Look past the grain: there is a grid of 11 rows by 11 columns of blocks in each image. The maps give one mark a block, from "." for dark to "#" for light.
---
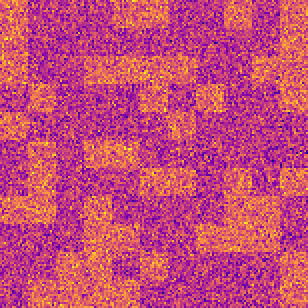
# . . . # # . . # . #
# . . . . . . . . . #
# . . # # # # . . # #
. # . . . # . # . . #
# . . . . . # . . . .
. # . # # . . . . . .
. # . . . # # . # . #
# # . # . . . . # # .
. . . # # . . # # # .
. . # # . # . . . . #
. # # # # . . . . . #
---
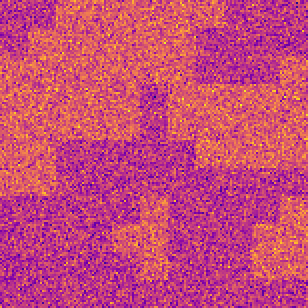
. . # # # # # # . . .
. # # # # # # . . . .
# # # # # # # . . . #
# # # # # . # # # # #
# # # # # . # # # # #
# # . . . . . # # # #
# # . . . . . . . . .
. . . . . # . . . . #
. . . . # # . . . # #
. . . . . # . . . # #
. . . . . . . . . . .
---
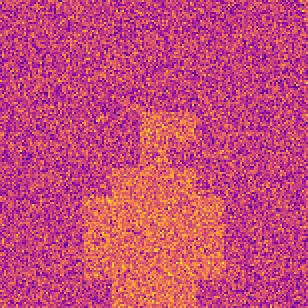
. . . . . . . . . . .
. . . . . . . . . . .
. . . . . . . . . . .
. . . . . . . . . . .
. . . . . # # . . . .
. . . . . # . . . . .
. . . . # # # . . . .
. . . # # # # # . . .
. . . # # # # # . . .
. . . # # # # # . . .
. . . . # # # . . . .
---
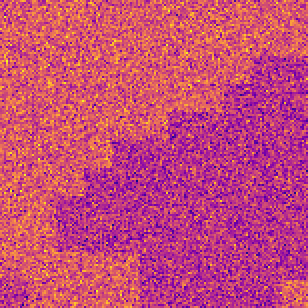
# # # # # # # # # # #
# # # # # # # # # # #
# # # # # # # # # . .
# # # # # # # # . . .
# # # # # # . . . . .
# # # # . . . . . . .
# # # . . . . . . . .
# # . . . . . . . . .
# # . . . . . . . . .
# # # # # . . . . . .
. # # # # . . . . . #
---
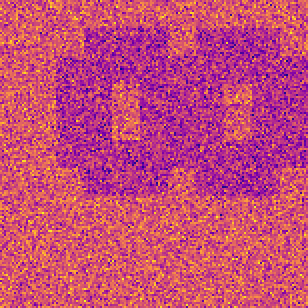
# # # # # # # # # # #
# # # . . . # . . . #
# # . . . . . . . . .
# # . . # . . . # . .
# # . . # . . . # . .
# # . . . . . . . . .
# # # . . . # . . . #
# # # # # # # # # # #
# # # # # # # # # # #
# # # # # # # # # # #
# # # # # # # # # # #
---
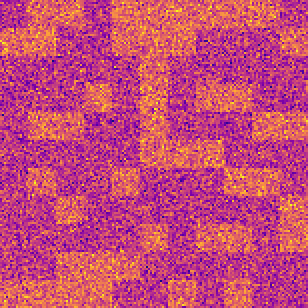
. # # . # # # # # # .
# # . . # # # . . . #
. . . . . # . . . . .
. . . # . # . # # . .
. # # . . # . . . # #
. . . . . # # # . . .
. # . . # . . . # # .
. . # . . . . . . . #
. . . . . # . # # . #
. . # # # . . . . . .
# # # # . . # . # . .
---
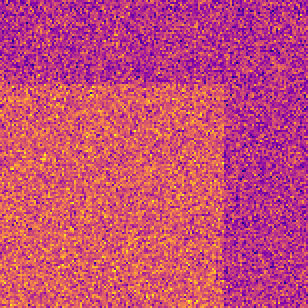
. . . . . . . . . . .
. . . . . . . . . . .
. . . . . . . . . . .
# # # # # # # # . . .
# # # # # # # # . . .
# # # # # # # # . . .
# # # # # # # # . . .
# # # # # # # # . . .
# # # # # # # # . . .
# # # # # # # # . . .
# # # # # # # # . . .
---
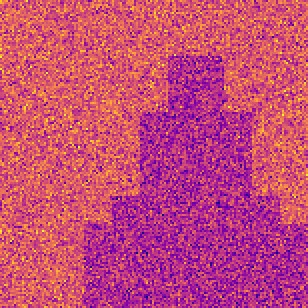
# # # # # # # # # # #
# # # # # # # # # # #
# # # # # # . . # # #
# # # # # # . . # # #
# # # # # . . . . # #
# # # # # . . . . # #
# # # # # . . . . # #
# # # # . . . . . . #
# # # . . . . . . . .
# # # . . . . . . . .
# # # . . . . . . . .
